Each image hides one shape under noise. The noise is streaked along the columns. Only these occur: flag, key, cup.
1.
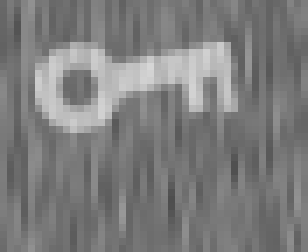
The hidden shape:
key
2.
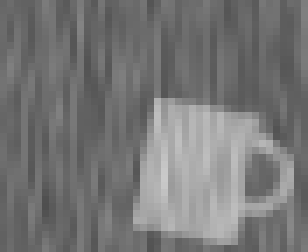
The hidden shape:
cup
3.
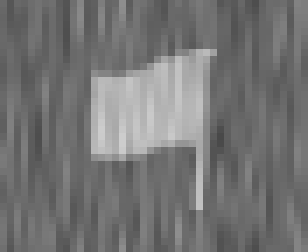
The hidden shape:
flag
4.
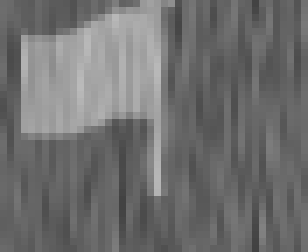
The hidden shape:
flag
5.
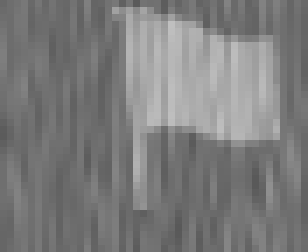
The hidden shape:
flag
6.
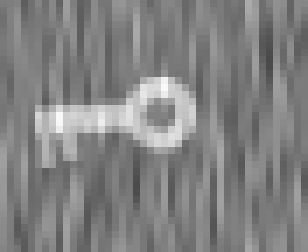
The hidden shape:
key
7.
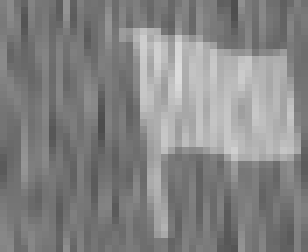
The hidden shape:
flag
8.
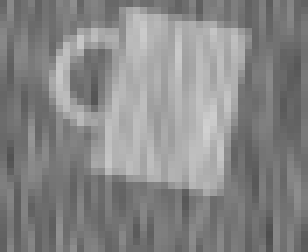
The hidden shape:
cup
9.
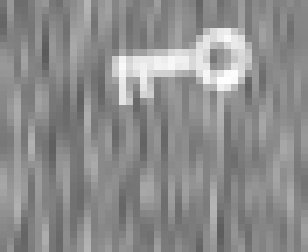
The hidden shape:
key
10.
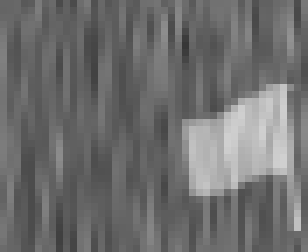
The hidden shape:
flag
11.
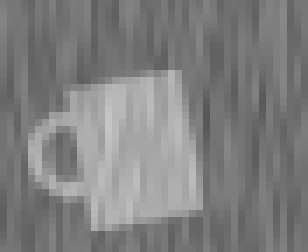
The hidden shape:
cup
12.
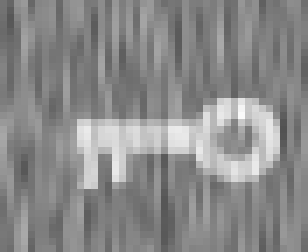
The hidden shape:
key
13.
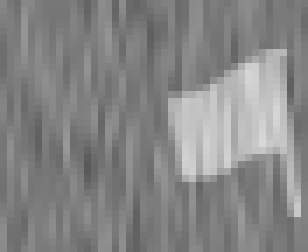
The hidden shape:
flag
